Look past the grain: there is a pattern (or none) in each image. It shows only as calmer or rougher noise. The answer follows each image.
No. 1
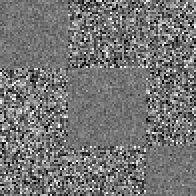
blocks along the diagonal
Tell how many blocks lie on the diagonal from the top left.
3
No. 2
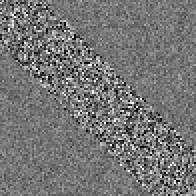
a diagonal band
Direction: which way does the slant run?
top left to bottom right
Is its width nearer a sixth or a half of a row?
a half
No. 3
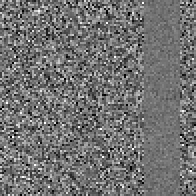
one band of columns
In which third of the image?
right
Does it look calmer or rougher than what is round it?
calmer
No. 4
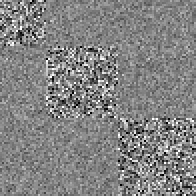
blocks along the diagonal
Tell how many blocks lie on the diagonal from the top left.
3
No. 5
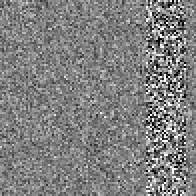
one band of columns
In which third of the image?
right
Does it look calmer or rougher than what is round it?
rougher
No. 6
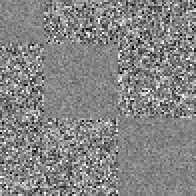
blocks along the diagonal
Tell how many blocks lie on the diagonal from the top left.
3
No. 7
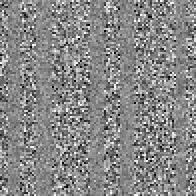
bands of columns
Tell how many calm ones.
5
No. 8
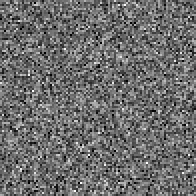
only noise
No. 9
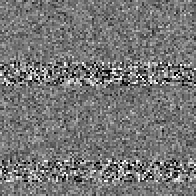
bands of rows
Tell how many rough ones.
2
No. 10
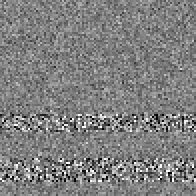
bands of rows
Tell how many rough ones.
2
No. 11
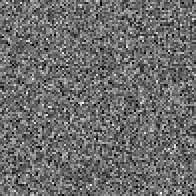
only noise
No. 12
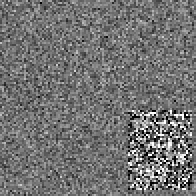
one block
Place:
bottom right
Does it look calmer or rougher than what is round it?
rougher
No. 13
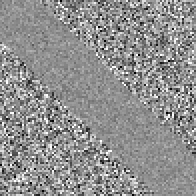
a diagonal band
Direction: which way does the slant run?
top left to bottom right
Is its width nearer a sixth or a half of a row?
a half
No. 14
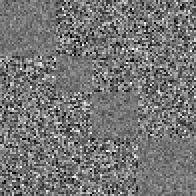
blocks along the diagonal
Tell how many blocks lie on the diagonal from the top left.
4
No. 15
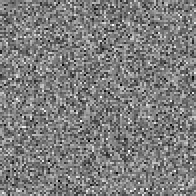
only noise
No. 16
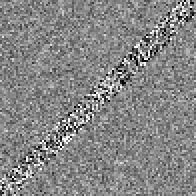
a diagonal band
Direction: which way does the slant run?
bottom left to top right
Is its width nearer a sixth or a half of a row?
a sixth
